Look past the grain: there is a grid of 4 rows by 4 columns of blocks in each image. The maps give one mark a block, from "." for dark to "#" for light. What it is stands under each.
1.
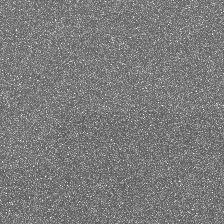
# # # #
# # # #
# . . .
. . . .
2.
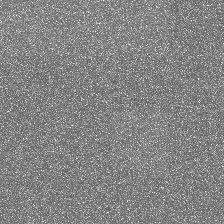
# # # .
. . . .
. . # .
. . . .
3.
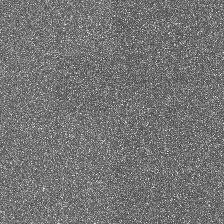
# # . .
# . . .
# # . .
# # . .
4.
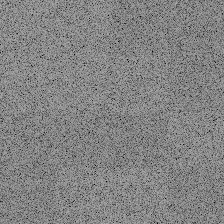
# # . .
# # # .
. . . #
. # # .
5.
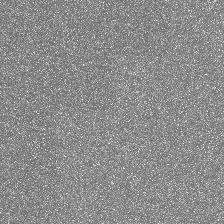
. . . #
. . # #
. # # #
. # # #
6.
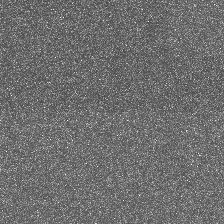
. . . #
. . . .
# # # #
# # # #
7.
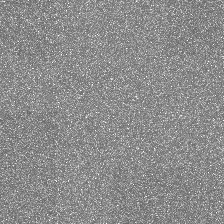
. # # .
# # # #
. # # #
. # . .
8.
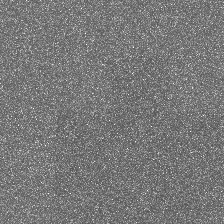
# # # #
# # . #
# . . .
# . . .
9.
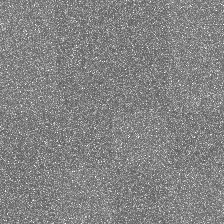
# . . #
# . . #
. . # .
. # . #
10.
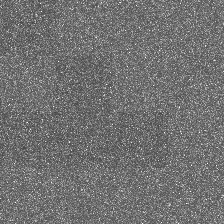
. # # #
# . # #
. . . #
# # # #
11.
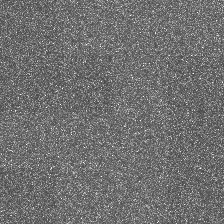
. # # #
. . # .
# # # .
. # # .
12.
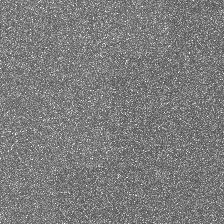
# # # .
# # . .
# # . .
# . . .
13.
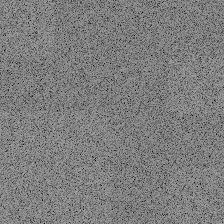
# . . .
. . . #
# # . .
# # . #
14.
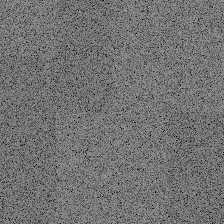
# . # #
. . # #
. # # .
. # # .
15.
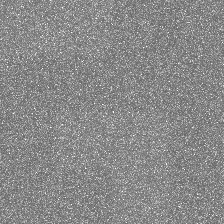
# # . .
. . . .
. # # .
. . # .
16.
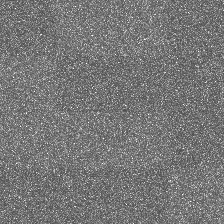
. # # .
# . . .
# # # .
. . . #
